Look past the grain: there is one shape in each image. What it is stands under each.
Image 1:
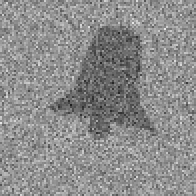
dark bell
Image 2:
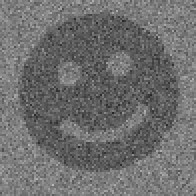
dark smiling face
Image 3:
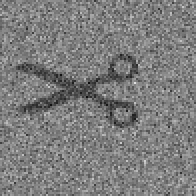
dark pair of scissors
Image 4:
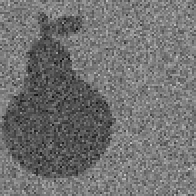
dark pear
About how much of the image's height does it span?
nearly all
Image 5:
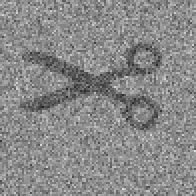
dark pair of scissors
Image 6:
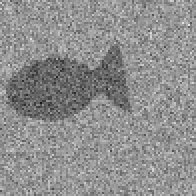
dark fish
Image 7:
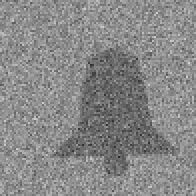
dark bell
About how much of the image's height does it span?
two thirds
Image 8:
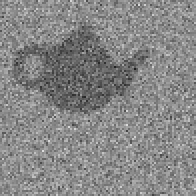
dark teapot
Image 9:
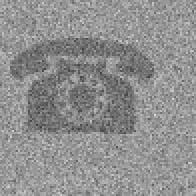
dark telephone
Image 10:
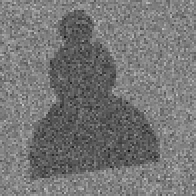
dark chess pawn
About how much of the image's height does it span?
nearly all
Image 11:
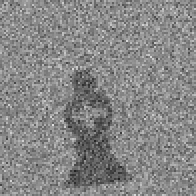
dark chess bishop
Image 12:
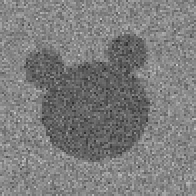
dark bear's head
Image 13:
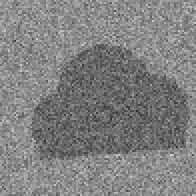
dark cloud
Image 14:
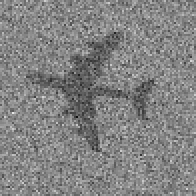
dark airplane
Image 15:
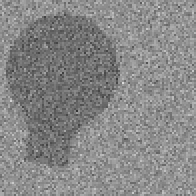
dark light bulb
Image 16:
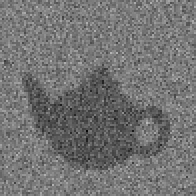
dark teapot
